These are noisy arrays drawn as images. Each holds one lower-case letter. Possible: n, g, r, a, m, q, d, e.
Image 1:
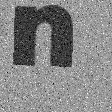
n
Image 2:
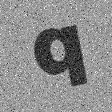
q
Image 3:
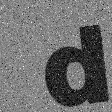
d
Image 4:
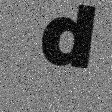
d
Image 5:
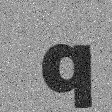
q
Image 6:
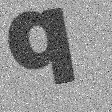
q
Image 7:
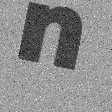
n
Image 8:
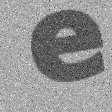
e
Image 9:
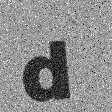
d
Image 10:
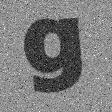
g
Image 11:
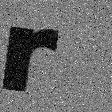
r
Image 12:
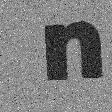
n
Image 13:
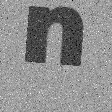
n
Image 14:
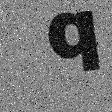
q
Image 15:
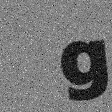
g
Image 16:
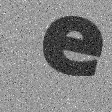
e
